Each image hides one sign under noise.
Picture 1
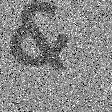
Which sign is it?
ampersand
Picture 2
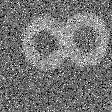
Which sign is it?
infinity sign
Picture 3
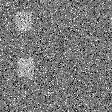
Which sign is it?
colon
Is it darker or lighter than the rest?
lighter
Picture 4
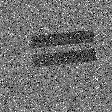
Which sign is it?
equals sign
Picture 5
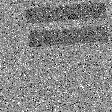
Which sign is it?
equals sign
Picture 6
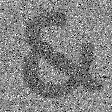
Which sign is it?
ampersand
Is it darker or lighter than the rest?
darker
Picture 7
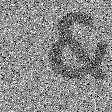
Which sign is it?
ampersand
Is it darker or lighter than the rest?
darker
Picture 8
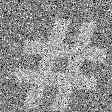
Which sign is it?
hash sign
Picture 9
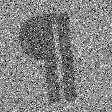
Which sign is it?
pilcrow
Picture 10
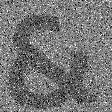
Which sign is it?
ampersand
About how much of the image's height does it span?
nearly all
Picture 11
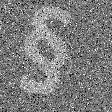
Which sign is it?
section sign
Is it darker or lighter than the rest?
lighter
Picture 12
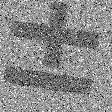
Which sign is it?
plus-minus sign
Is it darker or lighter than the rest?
darker
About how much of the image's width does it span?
nearly all
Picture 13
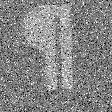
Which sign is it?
pilcrow
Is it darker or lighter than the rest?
lighter
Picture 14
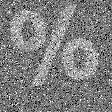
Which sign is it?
percent sign
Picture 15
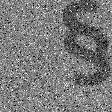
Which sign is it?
section sign
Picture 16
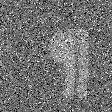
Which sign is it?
pilcrow
